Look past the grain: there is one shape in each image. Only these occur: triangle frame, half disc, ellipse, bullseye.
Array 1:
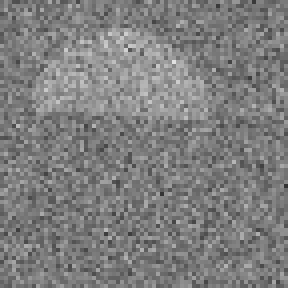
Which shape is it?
half disc
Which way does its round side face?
up
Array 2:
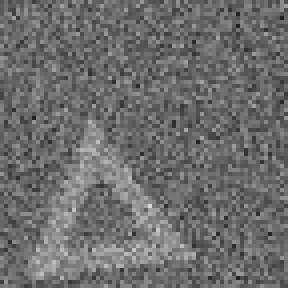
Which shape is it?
triangle frame
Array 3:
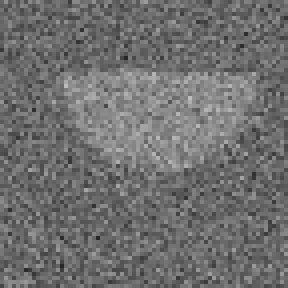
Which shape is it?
half disc
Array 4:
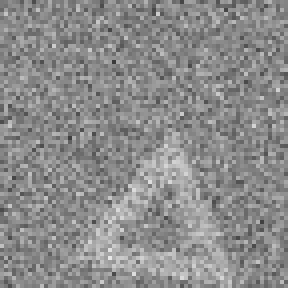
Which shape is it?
triangle frame
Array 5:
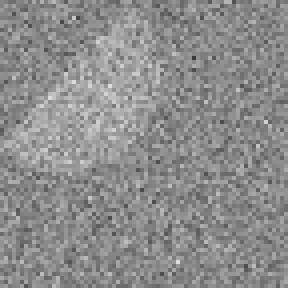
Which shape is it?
half disc
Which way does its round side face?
down and right
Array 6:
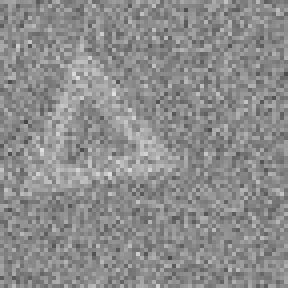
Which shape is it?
triangle frame
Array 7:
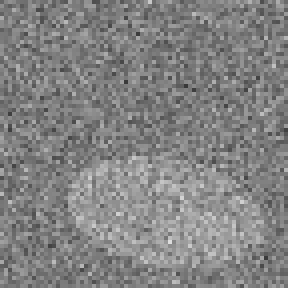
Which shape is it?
ellipse
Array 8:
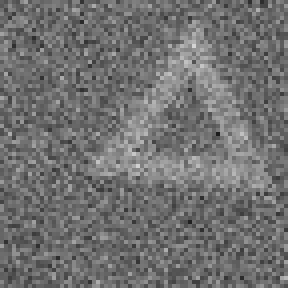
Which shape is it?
triangle frame
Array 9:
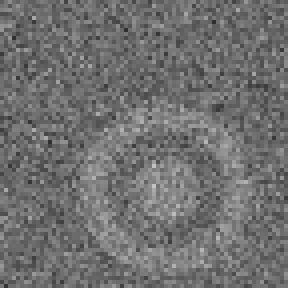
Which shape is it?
bullseye
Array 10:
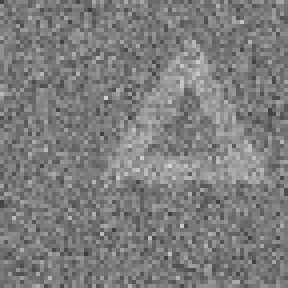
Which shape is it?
triangle frame
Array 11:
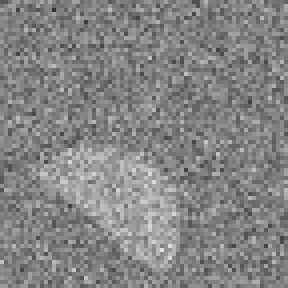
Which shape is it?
half disc
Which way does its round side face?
up and right
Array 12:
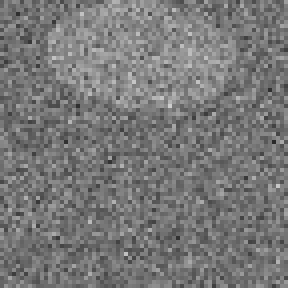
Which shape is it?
ellipse
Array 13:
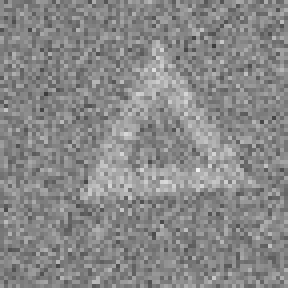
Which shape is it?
triangle frame
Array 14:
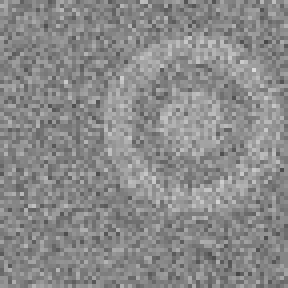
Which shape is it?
bullseye
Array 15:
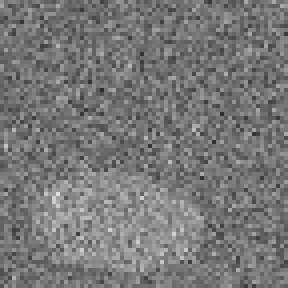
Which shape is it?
ellipse
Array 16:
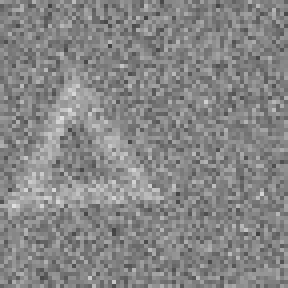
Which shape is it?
triangle frame
